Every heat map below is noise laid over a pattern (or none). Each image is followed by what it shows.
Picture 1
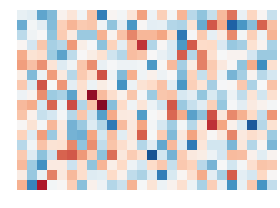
only noise
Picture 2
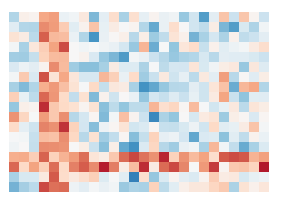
bands of rows crossing bands of columns
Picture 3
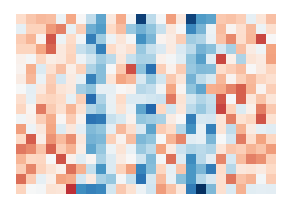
bands of columns
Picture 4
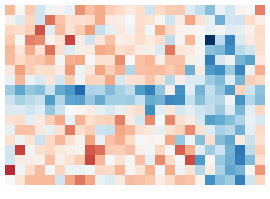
bands of rows crossing bands of columns
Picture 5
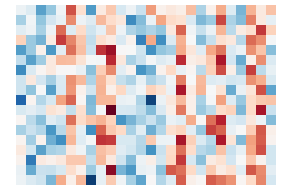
bands of columns
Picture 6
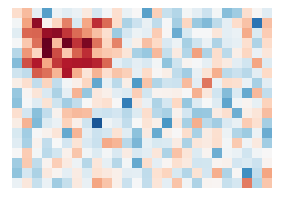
one block
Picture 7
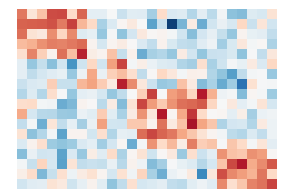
blocks along the diagonal
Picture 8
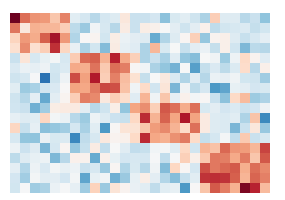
blocks along the diagonal
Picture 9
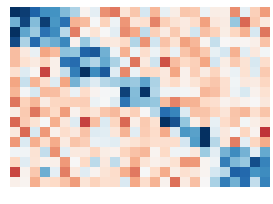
blocks along the diagonal
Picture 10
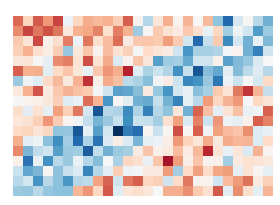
a diagonal band
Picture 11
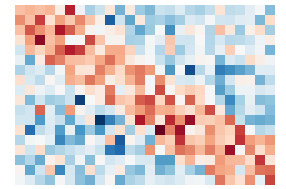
a diagonal band
